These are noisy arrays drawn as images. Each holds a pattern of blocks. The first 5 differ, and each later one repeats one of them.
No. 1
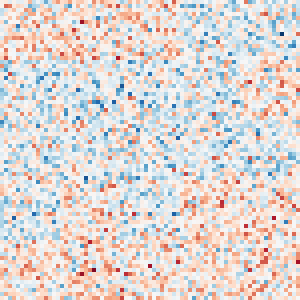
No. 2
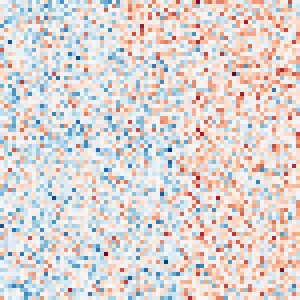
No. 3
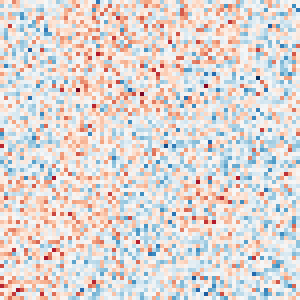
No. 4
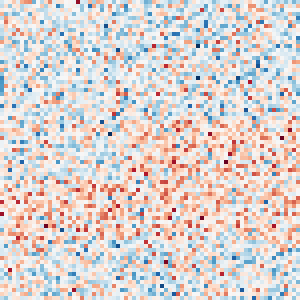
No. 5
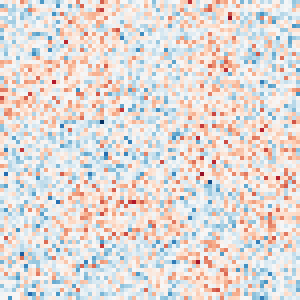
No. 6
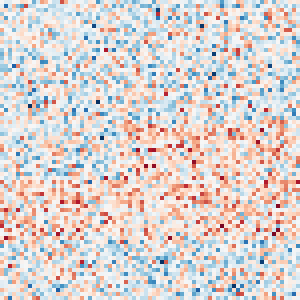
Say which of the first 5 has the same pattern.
4
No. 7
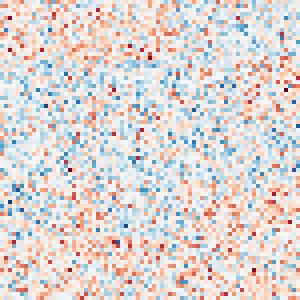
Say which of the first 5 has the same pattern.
1
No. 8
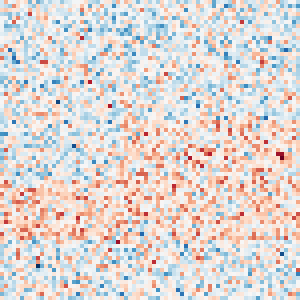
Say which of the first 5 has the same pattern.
4
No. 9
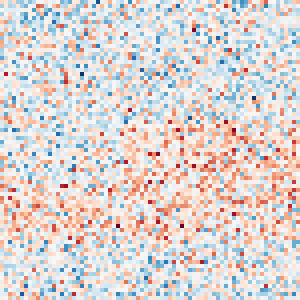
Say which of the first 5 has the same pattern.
4
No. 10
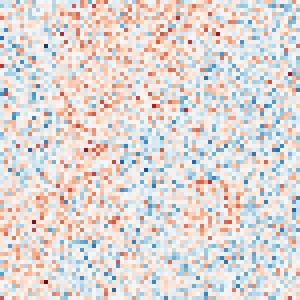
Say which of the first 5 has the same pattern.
3
